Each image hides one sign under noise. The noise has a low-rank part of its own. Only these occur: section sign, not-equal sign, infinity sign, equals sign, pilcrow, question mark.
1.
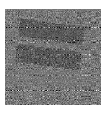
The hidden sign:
equals sign
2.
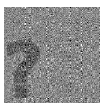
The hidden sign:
question mark
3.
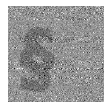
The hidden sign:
section sign
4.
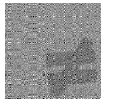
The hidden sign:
not-equal sign
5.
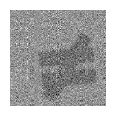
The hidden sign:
not-equal sign
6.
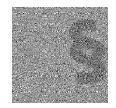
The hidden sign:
section sign
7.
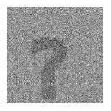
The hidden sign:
question mark
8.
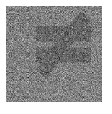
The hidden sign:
not-equal sign
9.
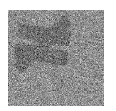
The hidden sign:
not-equal sign
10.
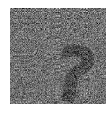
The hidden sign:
question mark
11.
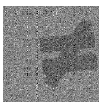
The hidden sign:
not-equal sign
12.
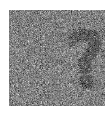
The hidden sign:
question mark
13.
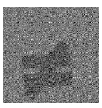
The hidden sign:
not-equal sign
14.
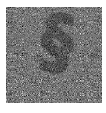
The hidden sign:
section sign
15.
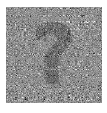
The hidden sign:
question mark
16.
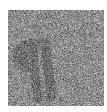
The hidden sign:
pilcrow
